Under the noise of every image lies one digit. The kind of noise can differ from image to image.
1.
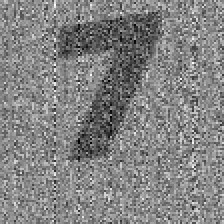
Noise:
columns of uneven size
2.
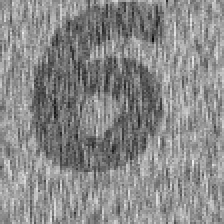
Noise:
streaked along the columns
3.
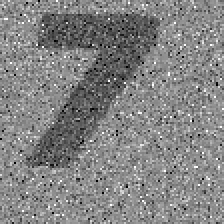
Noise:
heavy tails
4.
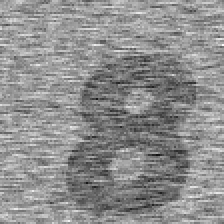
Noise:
streaked along the rows
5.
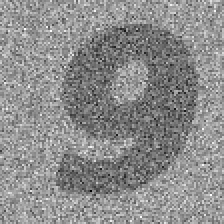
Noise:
independent entries
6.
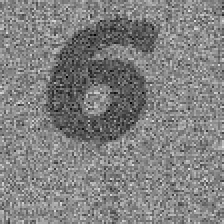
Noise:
low rank plus noise
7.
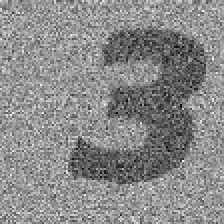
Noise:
low rank plus noise
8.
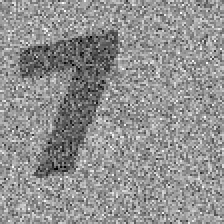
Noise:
independent entries
